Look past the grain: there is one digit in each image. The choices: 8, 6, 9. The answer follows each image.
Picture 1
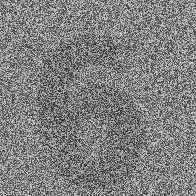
6
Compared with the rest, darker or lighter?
darker
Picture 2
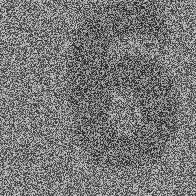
6
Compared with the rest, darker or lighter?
darker
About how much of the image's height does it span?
nearly all
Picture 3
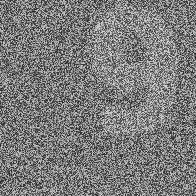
9
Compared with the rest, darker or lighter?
lighter
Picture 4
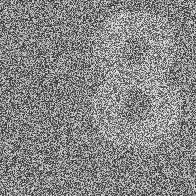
8
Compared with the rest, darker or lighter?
lighter
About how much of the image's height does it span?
two thirds
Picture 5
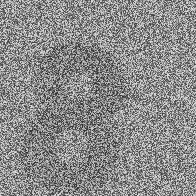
8
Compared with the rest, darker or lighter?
darker
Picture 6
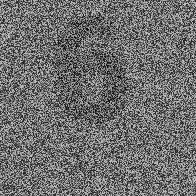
6
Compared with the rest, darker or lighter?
darker
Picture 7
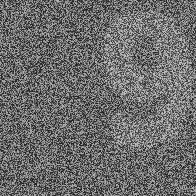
9
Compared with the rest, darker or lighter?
lighter
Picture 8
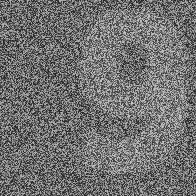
9
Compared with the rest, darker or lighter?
lighter
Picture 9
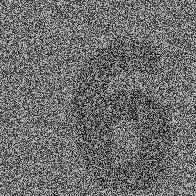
6
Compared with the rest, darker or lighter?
darker
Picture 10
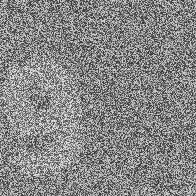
9
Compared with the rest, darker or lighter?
lighter
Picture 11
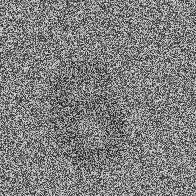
6
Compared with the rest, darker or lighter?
darker
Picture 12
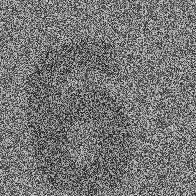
6
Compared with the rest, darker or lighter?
darker
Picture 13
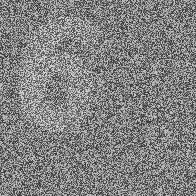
6
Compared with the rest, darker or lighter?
lighter
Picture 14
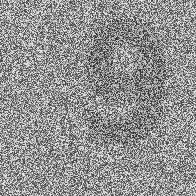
9
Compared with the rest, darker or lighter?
darker
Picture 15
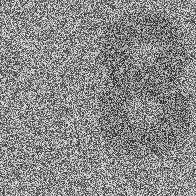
8
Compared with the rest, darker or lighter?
darker
